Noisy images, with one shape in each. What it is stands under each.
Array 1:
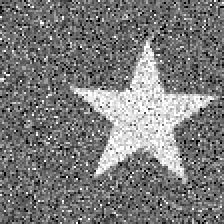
star
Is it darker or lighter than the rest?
lighter
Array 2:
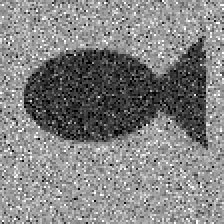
fish
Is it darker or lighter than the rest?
darker
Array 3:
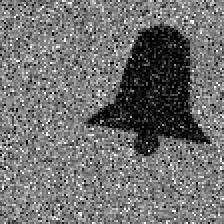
bell
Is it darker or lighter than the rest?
darker
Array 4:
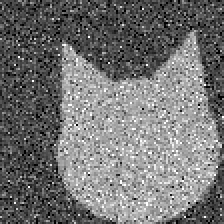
cat's head
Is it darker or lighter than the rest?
lighter
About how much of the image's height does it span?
nearly all
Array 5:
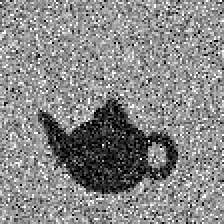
teapot
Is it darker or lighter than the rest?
darker
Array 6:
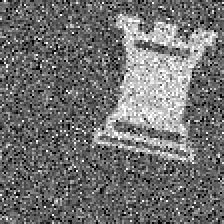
chess rook
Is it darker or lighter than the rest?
lighter
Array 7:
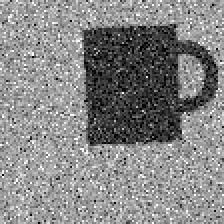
cup
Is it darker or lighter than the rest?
darker
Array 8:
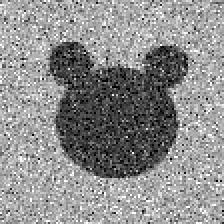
bear's head
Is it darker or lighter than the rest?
darker
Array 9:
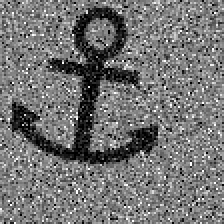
anchor
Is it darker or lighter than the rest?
darker
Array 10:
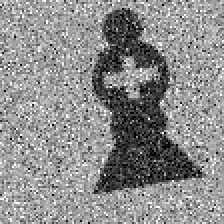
chess bishop
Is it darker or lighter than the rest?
darker
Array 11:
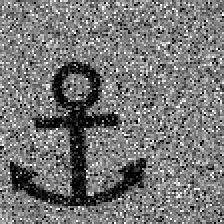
anchor
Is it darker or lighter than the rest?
darker
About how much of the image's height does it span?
two thirds
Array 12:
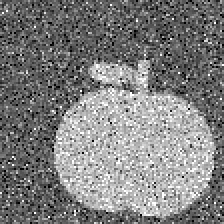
apple
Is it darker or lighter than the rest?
lighter
